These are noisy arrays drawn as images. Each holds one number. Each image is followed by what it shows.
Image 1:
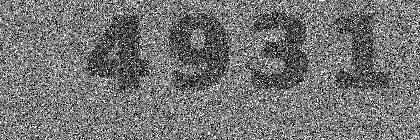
4931
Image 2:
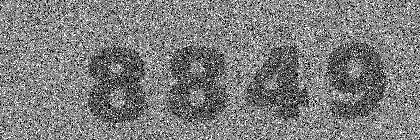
8849
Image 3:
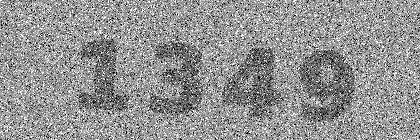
1349
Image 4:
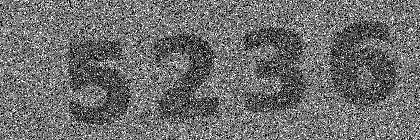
5236
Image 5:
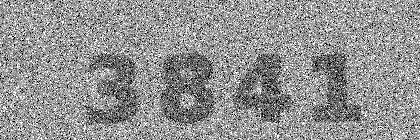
3841
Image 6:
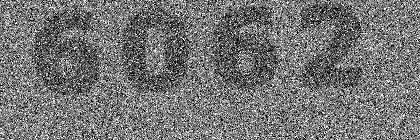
6062
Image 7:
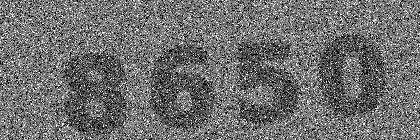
8650
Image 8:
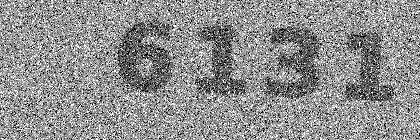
6131
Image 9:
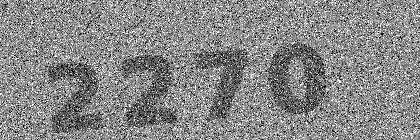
2270
